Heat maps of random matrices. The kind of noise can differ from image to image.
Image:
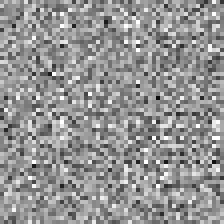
low rank plus noise
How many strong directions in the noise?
one
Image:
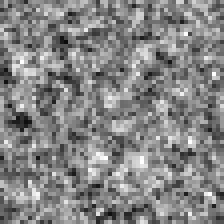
blotchy
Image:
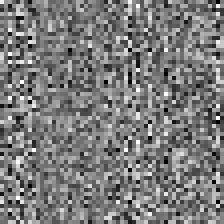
columns of uneven size
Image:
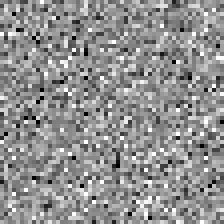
heavy tails
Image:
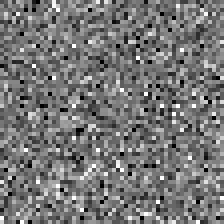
heavy tails
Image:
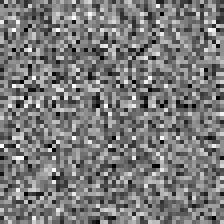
low rank plus noise
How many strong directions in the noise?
three or four
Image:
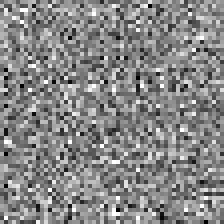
low rank plus noise
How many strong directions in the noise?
five to eight
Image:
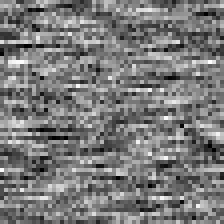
streaked along the rows
